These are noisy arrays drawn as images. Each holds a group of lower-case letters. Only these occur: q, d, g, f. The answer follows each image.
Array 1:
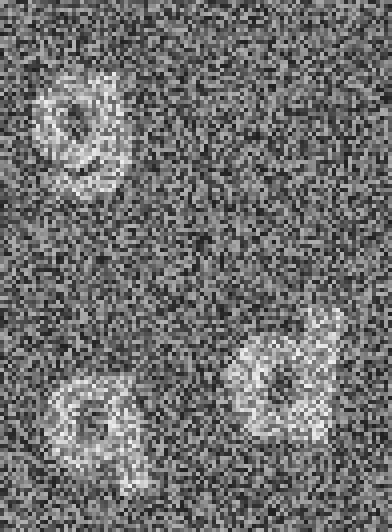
top left: light g; bottom left: light q; bottom right: light d
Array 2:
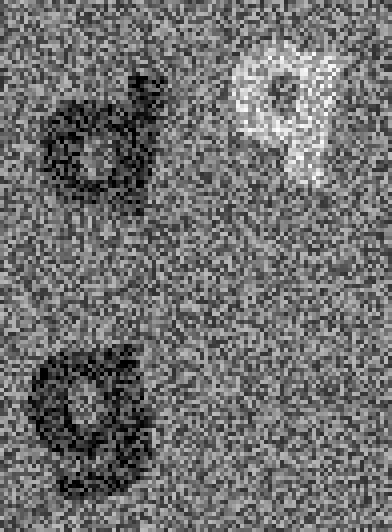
top left: dark d; top right: light q; bottom left: dark g
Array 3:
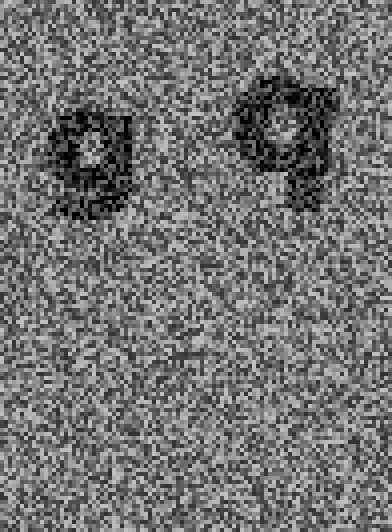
top left: dark g; top right: dark q
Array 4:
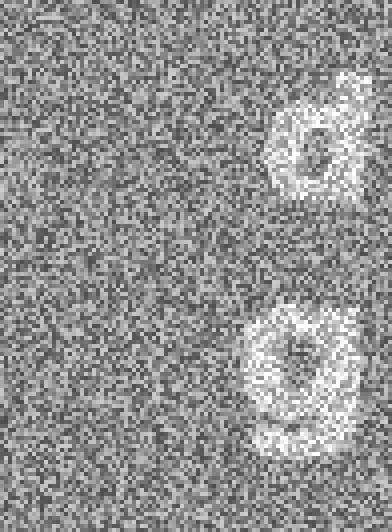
top right: light d; bottom right: light g
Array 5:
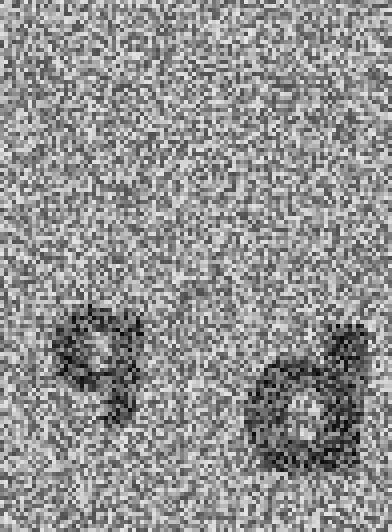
bottom left: dark q; bottom right: dark d
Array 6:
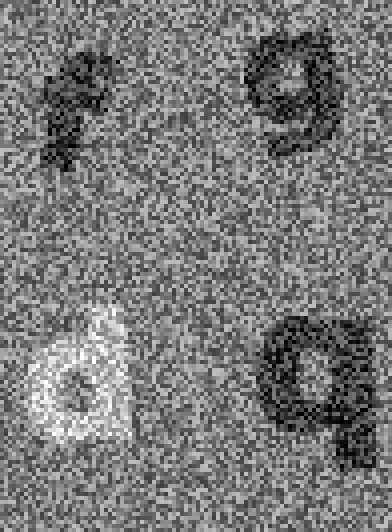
top left: dark f; top right: dark g; bottom left: light d; bottom right: dark q
